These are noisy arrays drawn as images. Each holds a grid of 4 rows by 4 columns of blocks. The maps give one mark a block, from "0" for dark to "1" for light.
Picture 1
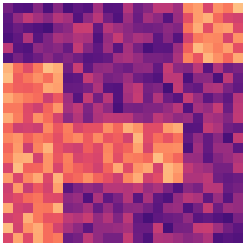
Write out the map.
0 0 0 1
1 0 0 0
1 1 1 0
1 0 0 0
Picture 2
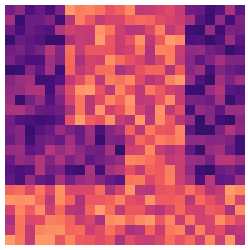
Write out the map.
0 1 1 0
0 1 1 0
0 0 1 0
1 1 1 1
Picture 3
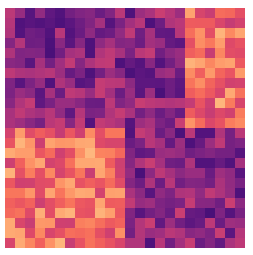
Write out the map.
0 0 0 1
0 0 0 1
1 1 0 0
1 1 0 0
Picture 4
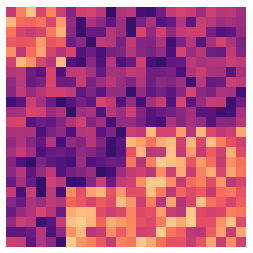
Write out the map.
1 0 0 0
0 0 0 0
0 0 1 1
0 1 1 1
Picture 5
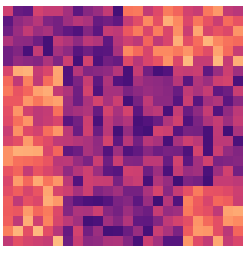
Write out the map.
0 0 1 1
1 0 0 0
1 0 0 0
1 0 0 1
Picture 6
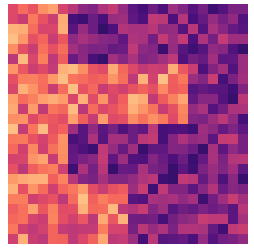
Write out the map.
1 0 0 0
1 1 1 0
1 0 0 0
1 1 0 0
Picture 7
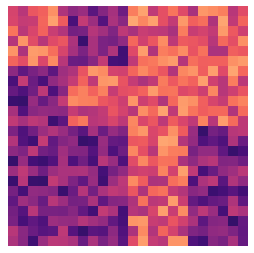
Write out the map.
1 0 1 1
0 1 1 1
0 0 1 0
0 0 1 0
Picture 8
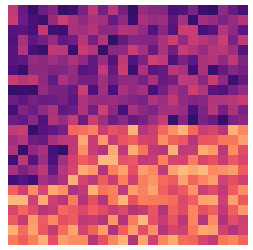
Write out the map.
0 0 0 0
0 0 0 0
0 1 1 1
1 1 1 1
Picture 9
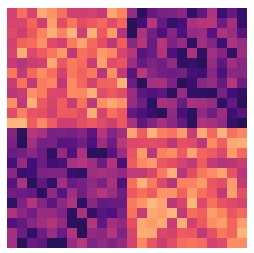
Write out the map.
1 1 0 0
1 1 0 0
0 0 1 1
0 0 1 1
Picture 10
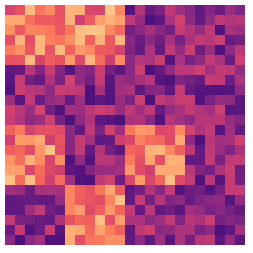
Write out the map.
1 1 0 0
0 0 0 0
1 0 1 0
0 1 0 0
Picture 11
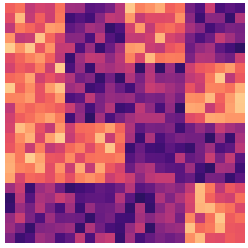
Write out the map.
1 0 1 0
1 0 0 1
1 1 0 0
0 0 0 1
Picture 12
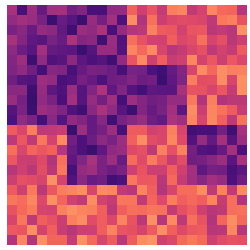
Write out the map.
0 0 1 1
0 0 0 1
1 0 1 0
1 1 1 1
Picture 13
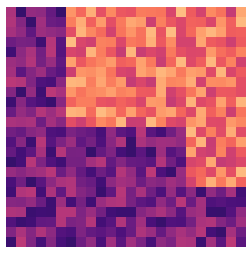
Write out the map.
0 1 1 1
0 1 1 1
0 0 0 1
0 0 0 0
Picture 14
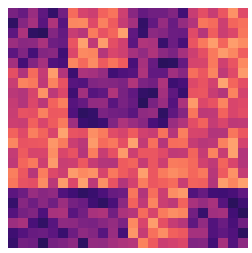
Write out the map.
0 1 0 1
1 0 0 1
1 1 1 1
0 0 1 0
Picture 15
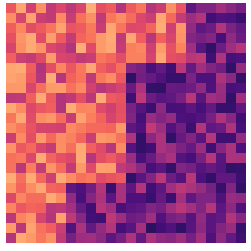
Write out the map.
1 1 1 0
1 1 0 0
1 1 0 0
1 0 0 0
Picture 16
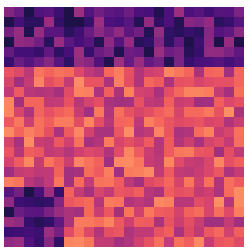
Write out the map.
0 0 0 0
1 1 1 1
1 1 1 1
0 1 1 1
